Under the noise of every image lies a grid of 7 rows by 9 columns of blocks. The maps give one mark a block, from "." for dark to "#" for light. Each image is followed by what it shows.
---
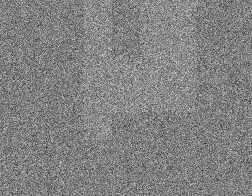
. . . # . # # . .
. . . # . # # . .
. . . # # # # . .
. . . # # # # . .
. . . # . . . . .
. . . . . . . . .
. . . . . . . . .
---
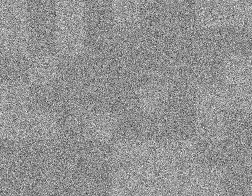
# . # . # . . # #
# . # . . . . . .
. # . . . . . . #
# . . . . # . # #
# # . # . . . # .
. . . . # # # . .
. . . . # # # # .
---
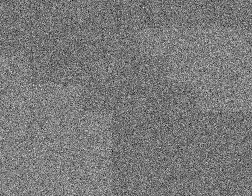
. . . . . . . . .
. . . . . # # # #
# . . . . . # # #
# # # . . . . # #
# # # # . . . . .
# # # # . . . . .
# # # # . . . . .
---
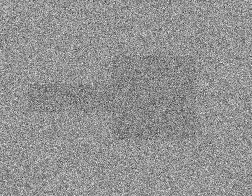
# # # # # # # # #
# # # # # # # # #
# # # # . . . # #
# . . . . . . # #
# # # # . . . # #
# # # # # # # # #
# # # # # # # # #
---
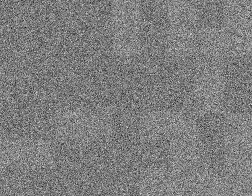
. . . . # . # . #
. . . . # . # # #
. . . . . . . # .
. . . . . . . # .
. . # # . # # . #
# # . . . . # . #
. . . . . # # # #
